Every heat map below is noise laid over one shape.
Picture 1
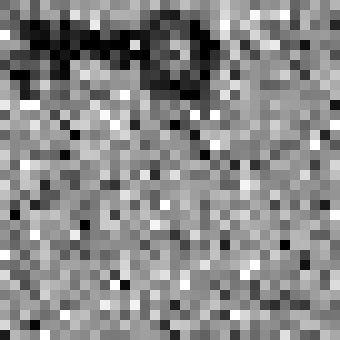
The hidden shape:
key
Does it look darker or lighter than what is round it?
darker
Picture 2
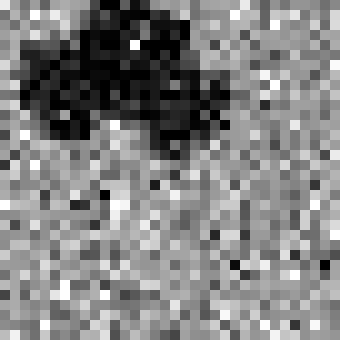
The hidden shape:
car
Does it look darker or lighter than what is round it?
darker
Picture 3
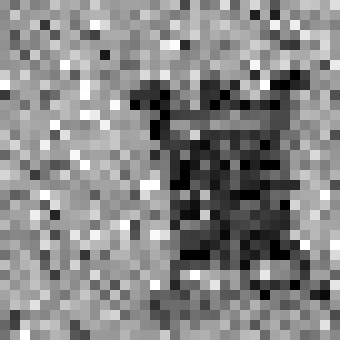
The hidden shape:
chess rook
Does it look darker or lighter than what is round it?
darker
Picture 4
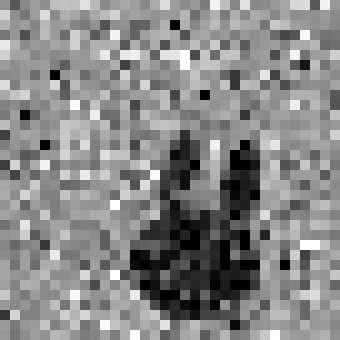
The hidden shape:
rabbit's head
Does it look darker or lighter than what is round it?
darker
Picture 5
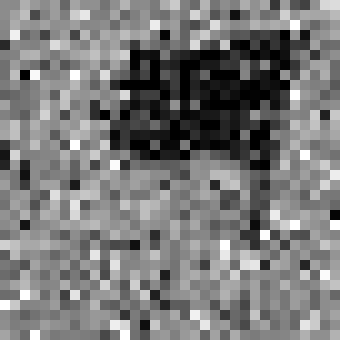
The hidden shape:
flag
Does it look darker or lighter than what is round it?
darker
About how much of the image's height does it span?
two thirds
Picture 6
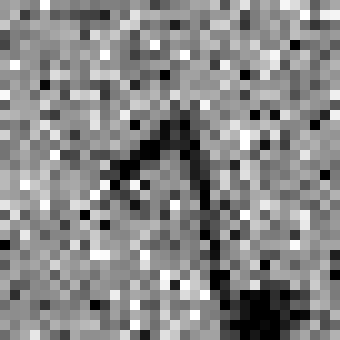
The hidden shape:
musical note
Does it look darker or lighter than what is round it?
darker
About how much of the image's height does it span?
two thirds
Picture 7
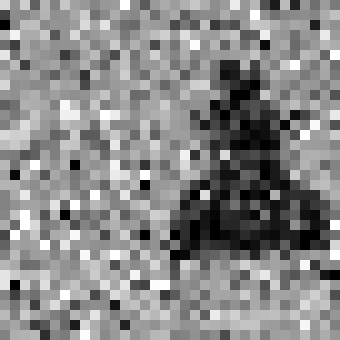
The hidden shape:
chess pawn
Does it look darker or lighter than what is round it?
darker
